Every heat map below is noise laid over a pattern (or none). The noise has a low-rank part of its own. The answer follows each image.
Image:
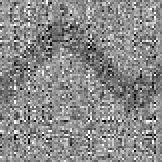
a wavy band
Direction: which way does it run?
left to right
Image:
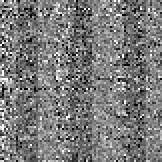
vertical stripes
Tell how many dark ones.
3
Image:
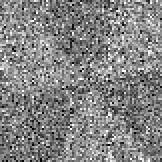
spokes from one point
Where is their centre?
centre
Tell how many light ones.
3
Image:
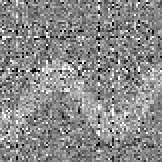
a wavy band
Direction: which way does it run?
left to right
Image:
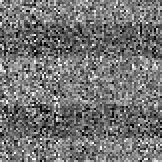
horizontal stripes
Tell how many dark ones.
2
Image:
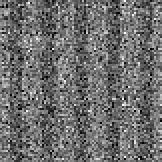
vertical stripes
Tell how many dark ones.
5
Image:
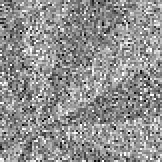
spokes from one point
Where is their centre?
bottom left
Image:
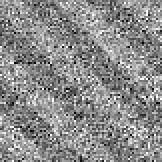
diagonal stripes
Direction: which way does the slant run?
top left to bottom right
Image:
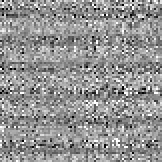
horizontal stripes
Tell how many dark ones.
6
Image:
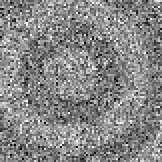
rings round one point
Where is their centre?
centre
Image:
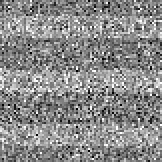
horizontal stripes
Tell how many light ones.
3
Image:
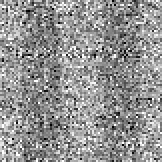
vertical stripes
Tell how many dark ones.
2
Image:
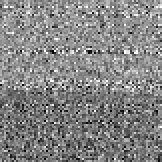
a sharp edge
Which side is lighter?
top
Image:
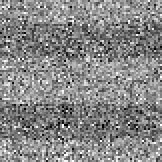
horizontal stripes
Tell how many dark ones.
2
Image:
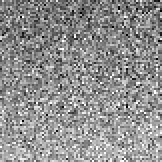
a smooth slope
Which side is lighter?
bottom
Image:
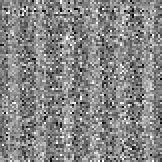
vertical stripes
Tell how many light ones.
6
